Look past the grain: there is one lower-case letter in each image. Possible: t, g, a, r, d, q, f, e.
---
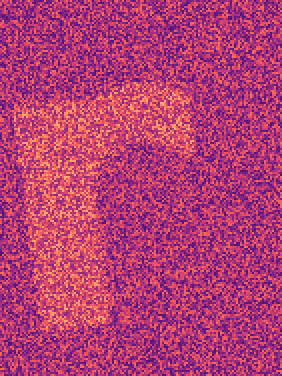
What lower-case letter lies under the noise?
r
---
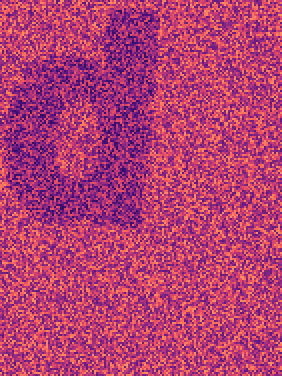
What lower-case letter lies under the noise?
d
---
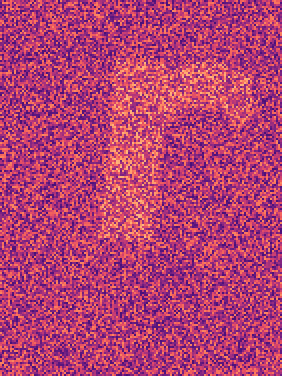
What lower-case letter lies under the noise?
r
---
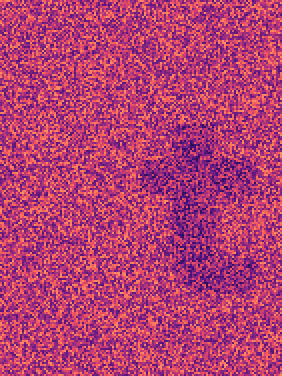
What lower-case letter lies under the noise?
t
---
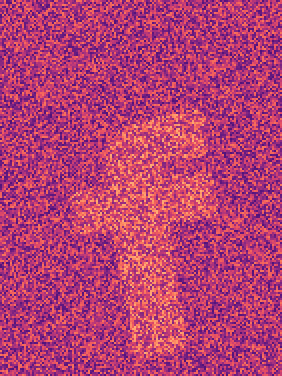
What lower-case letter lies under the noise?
f
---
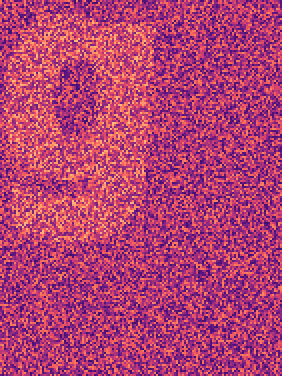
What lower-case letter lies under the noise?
g
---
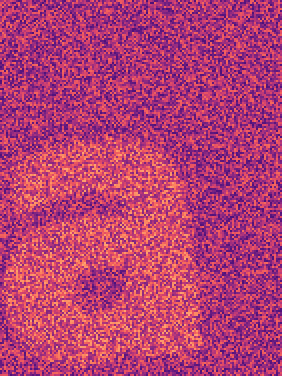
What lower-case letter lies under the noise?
a
